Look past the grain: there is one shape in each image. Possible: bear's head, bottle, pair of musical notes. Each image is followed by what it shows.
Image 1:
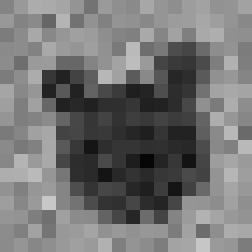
bear's head
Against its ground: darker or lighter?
darker
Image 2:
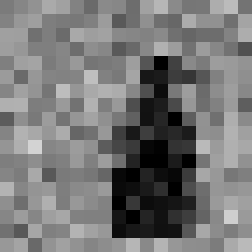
bottle
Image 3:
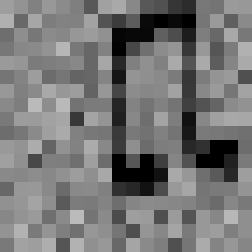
pair of musical notes
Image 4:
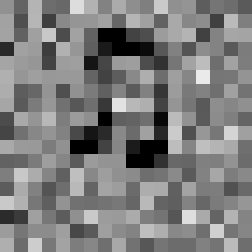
pair of musical notes
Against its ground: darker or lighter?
darker
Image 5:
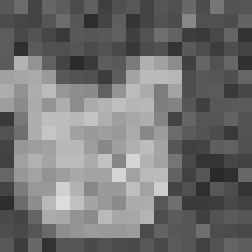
bear's head
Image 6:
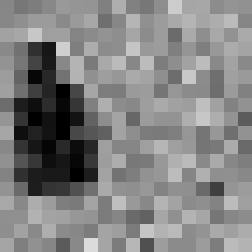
bottle
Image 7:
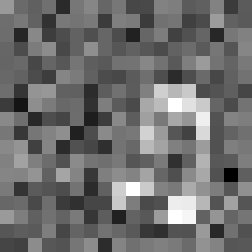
pair of musical notes
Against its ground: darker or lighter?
lighter
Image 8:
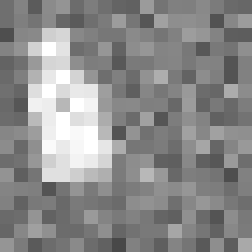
bottle
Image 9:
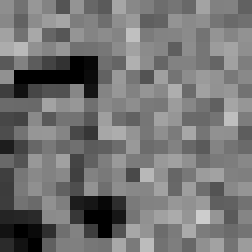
pair of musical notes
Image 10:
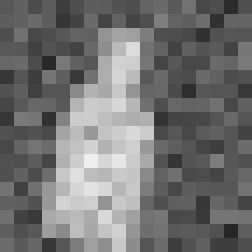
bottle
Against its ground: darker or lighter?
lighter
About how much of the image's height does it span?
nearly all
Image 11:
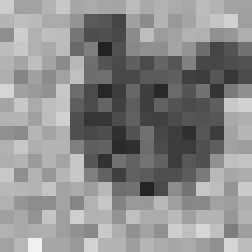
bear's head
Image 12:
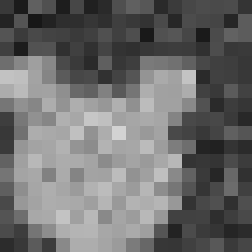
bear's head
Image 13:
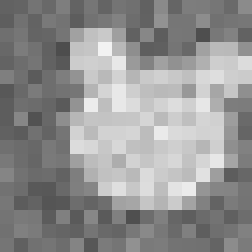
bear's head
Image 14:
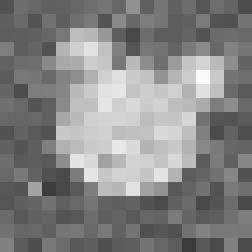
bear's head
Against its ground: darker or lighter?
lighter
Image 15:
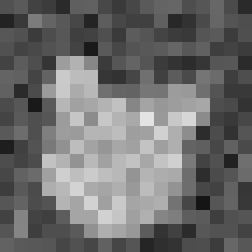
bear's head
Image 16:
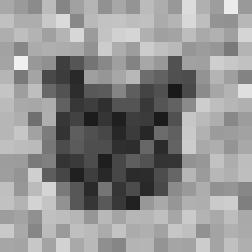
bear's head
